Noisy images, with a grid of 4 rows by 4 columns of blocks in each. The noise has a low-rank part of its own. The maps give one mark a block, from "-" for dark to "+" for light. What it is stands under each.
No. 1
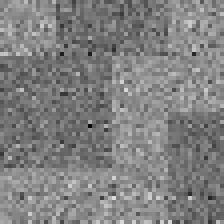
+--+
--++
--+-
+++-
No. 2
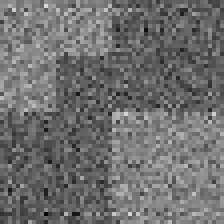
++--
+---
--++
--++
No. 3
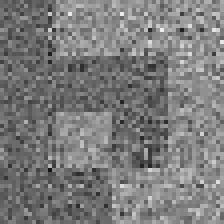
-+++
---+
-+-+
--++
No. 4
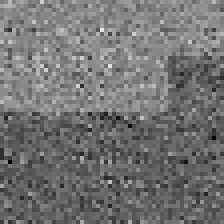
++++
+++-
----
----
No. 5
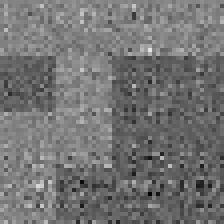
++++
-+--
++--
+---
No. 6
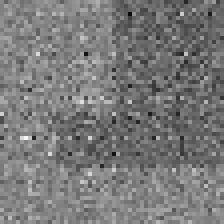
++--
++--
+---
++++
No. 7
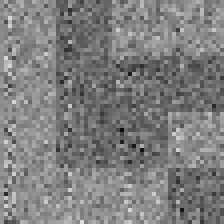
+-++
+---
+--+
+++-
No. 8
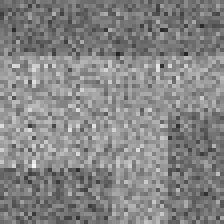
----
++++
+++-
--+-
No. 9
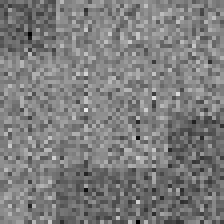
-+++
++++
+++-
+---
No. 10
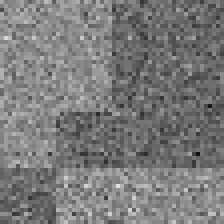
++--
++--
+---
-+++
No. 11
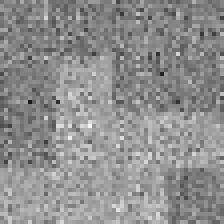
----
-+--
-+++
+++-
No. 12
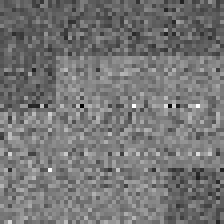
----
-+++
++++
+++-
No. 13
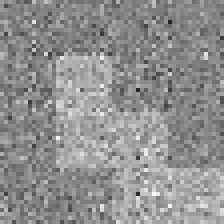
----
-+--
-++-
--++
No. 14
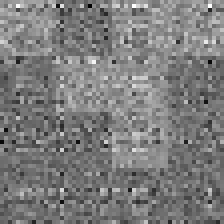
+-++
-++-
--+-
----
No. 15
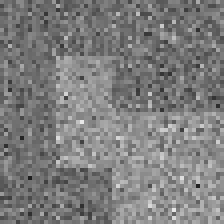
----
-+--
-+++
--++
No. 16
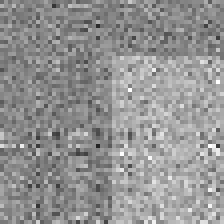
----
--++
--++
--++
